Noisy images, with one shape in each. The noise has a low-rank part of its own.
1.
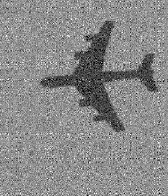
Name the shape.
airplane
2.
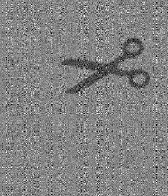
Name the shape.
pair of scissors
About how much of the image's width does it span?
half
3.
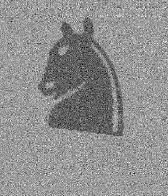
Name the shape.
chess knight
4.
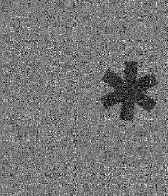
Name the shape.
asterisk
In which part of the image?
middle right
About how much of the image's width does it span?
a third
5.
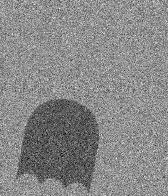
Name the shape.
ghost
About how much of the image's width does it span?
half
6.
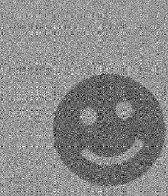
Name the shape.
smiling face
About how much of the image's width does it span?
two thirds
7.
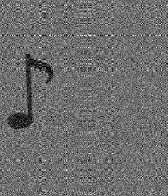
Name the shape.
musical note
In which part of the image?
middle left
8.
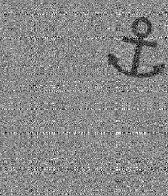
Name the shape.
anchor
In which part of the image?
top right
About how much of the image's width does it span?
a third
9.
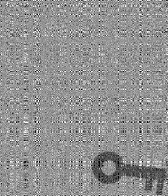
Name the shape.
key
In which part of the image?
bottom right
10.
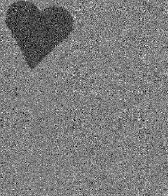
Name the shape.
heart
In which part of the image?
top left
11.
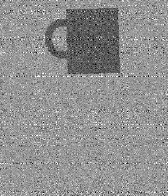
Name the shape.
cup
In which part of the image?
top middle
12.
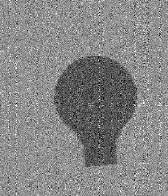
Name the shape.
light bulb
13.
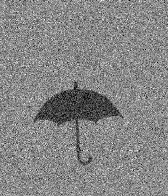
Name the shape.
umbrella
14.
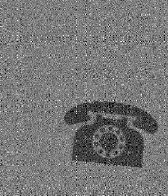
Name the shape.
telephone
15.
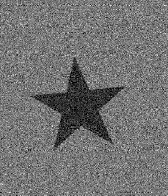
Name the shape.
star
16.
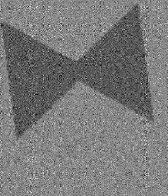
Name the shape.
bow tie
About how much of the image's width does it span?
nearly all
